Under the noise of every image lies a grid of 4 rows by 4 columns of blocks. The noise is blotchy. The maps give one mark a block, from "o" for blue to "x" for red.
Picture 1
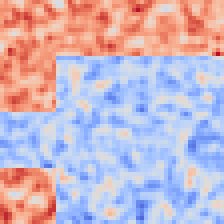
x x x x
x o o o
o o o o
x o o o
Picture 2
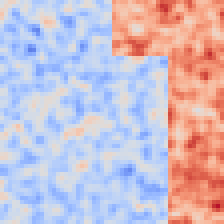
o o x x
o o o x
o o o x
o o o x
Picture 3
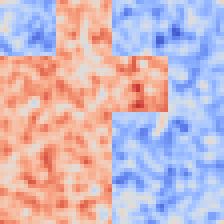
o x o o
x x x o
x x o o
x x o o
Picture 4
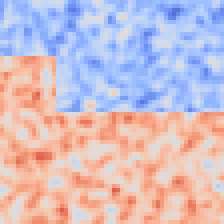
o o o o
x o o o
x x x x
x x x x
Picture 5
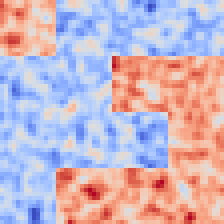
x o o o
o o x x
o o o x
o x x x
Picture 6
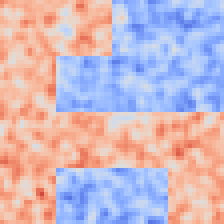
x x o o
x o o o
x x x x
x o o x
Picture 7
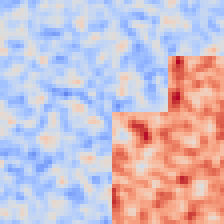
o o o o
o o o x
o o x x
o o x x
